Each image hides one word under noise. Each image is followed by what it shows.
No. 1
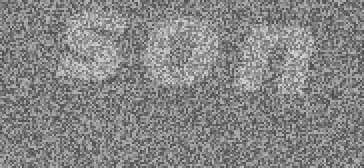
son
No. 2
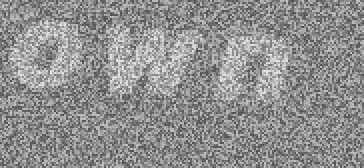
own
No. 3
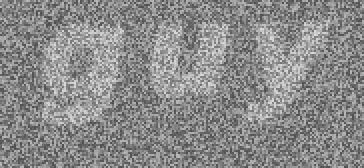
guy
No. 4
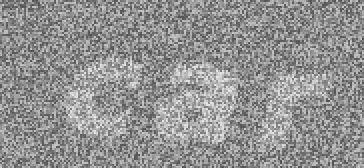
car
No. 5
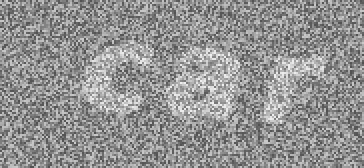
car
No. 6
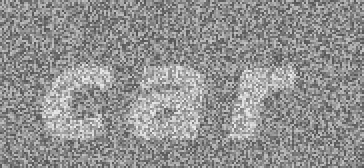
car
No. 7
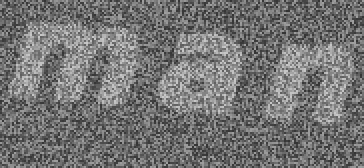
man
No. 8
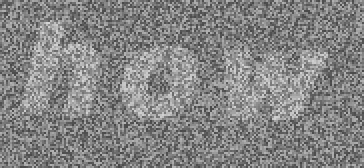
how
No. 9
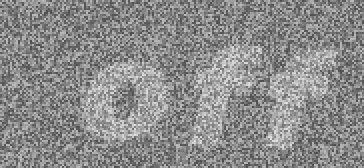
off
